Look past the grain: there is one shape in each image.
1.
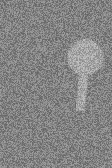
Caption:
light lollipop, middle right
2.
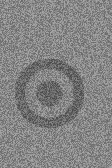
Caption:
dark bullseye
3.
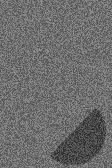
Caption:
dark half disc
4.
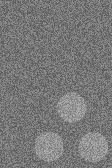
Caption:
light three dots
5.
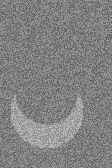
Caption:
light crescent
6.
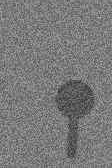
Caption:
dark lollipop
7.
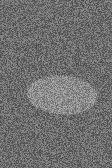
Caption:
light ellipse
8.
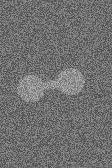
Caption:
light dumbbell
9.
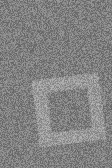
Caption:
light square frame
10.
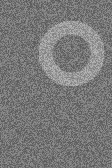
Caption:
light ring
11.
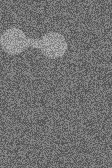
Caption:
light dumbbell
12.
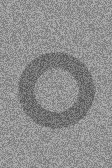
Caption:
dark ring
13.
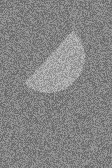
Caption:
light half disc
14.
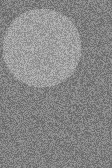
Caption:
light disc
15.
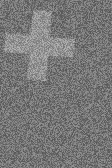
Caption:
light cross
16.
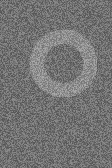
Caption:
light ring
